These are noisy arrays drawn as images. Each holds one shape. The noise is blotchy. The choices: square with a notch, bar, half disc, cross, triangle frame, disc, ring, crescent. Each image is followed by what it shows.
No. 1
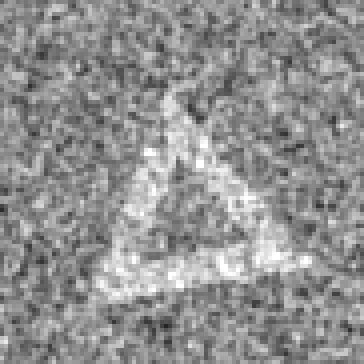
triangle frame
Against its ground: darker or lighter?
lighter
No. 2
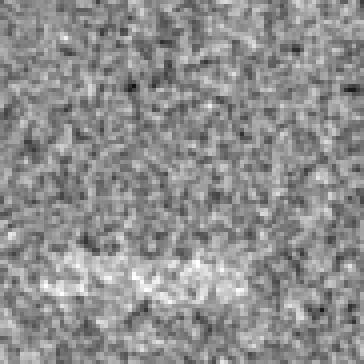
bar
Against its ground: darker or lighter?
lighter
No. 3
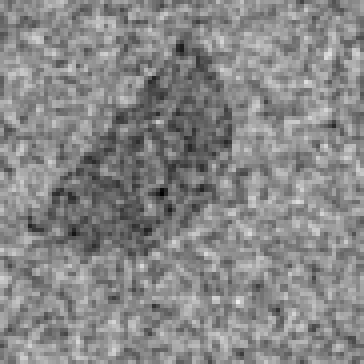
half disc
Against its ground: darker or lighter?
darker
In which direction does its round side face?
down and right
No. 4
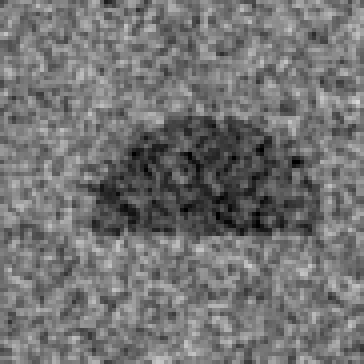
half disc
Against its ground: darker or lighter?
darker
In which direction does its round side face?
up
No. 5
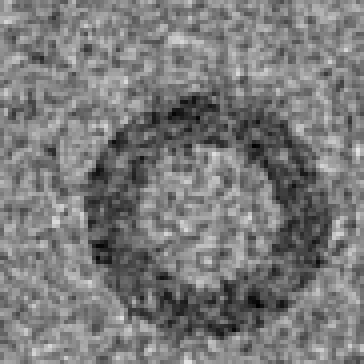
ring
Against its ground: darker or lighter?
darker
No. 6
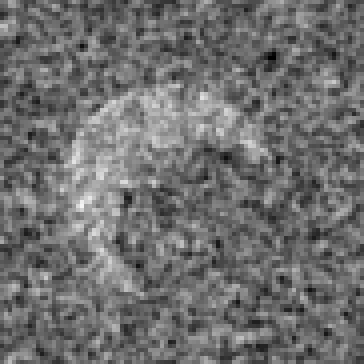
crescent
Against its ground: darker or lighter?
lighter
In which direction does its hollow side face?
down and right
